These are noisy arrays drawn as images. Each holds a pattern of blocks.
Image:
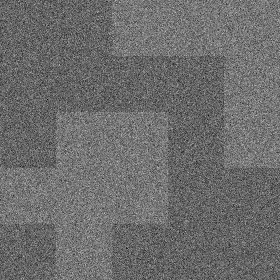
mirrored about the diagonal from the bottom left
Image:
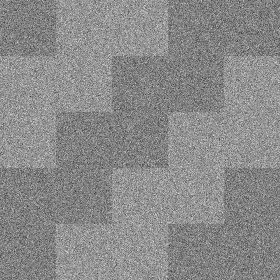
mirrored about the diagonal from the top left
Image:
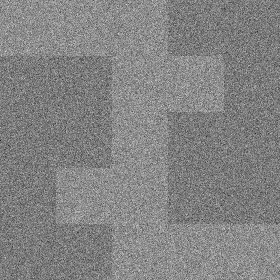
the same after a half turn
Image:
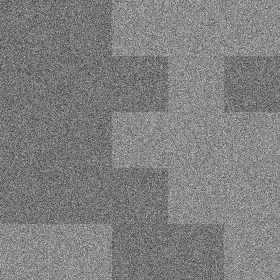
no symmetry
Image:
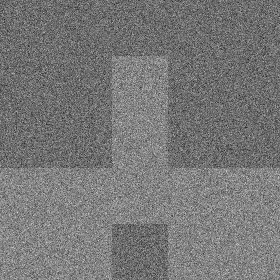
left and right mirror each other
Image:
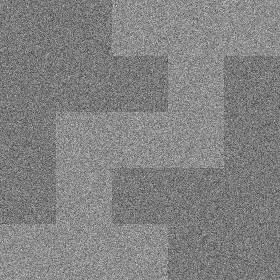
the same after a half turn
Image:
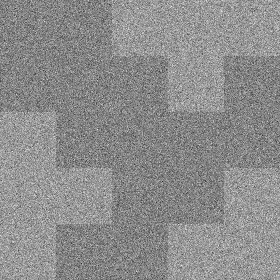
mirrored about the diagonal from the top left
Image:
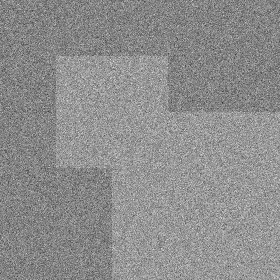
mirrored about the diagonal from the top left
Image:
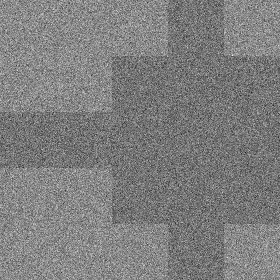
top and bottom mirror each other
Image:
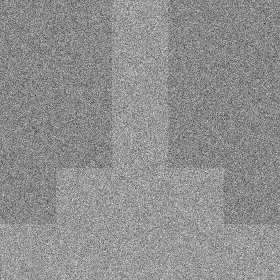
left and right mirror each other
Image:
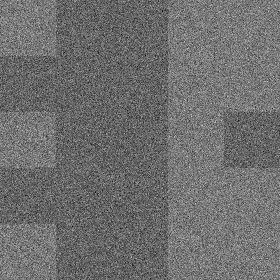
top and bottom mirror each other
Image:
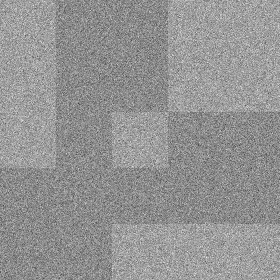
mirrored about the diagonal from the bottom left
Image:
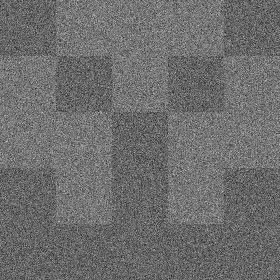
left and right mirror each other
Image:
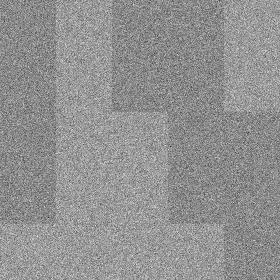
no symmetry
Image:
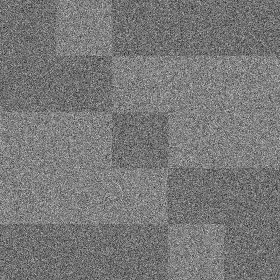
the same after a half turn
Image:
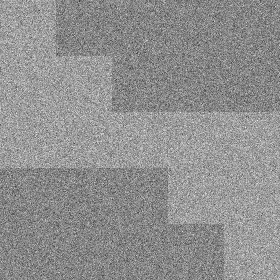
the same after a half turn
